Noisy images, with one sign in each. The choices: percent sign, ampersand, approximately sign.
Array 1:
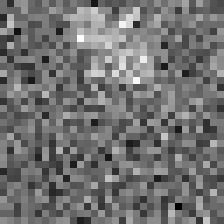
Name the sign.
percent sign
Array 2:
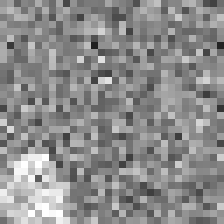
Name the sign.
ampersand
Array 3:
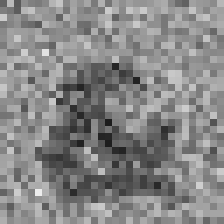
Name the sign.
ampersand
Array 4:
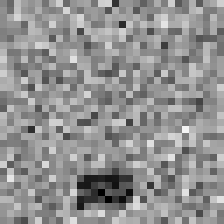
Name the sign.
approximately sign
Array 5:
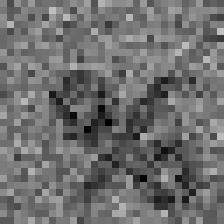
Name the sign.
percent sign
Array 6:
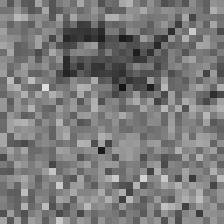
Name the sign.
approximately sign
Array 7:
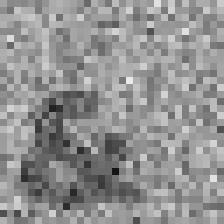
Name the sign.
ampersand
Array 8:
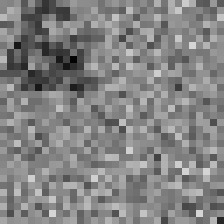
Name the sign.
ampersand
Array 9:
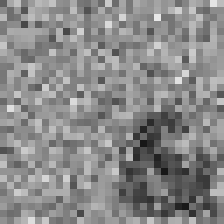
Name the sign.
ampersand
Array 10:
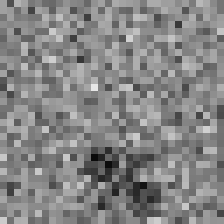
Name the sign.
percent sign
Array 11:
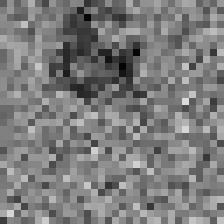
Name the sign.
ampersand
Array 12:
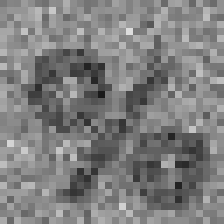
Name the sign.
percent sign
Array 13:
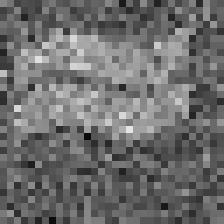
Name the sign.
approximately sign
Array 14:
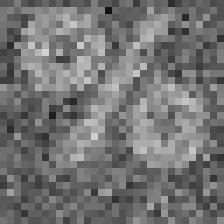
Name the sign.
percent sign
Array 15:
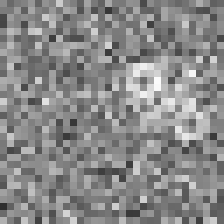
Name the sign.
percent sign
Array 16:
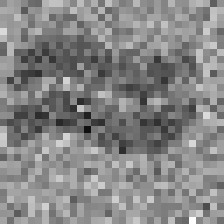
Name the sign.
approximately sign
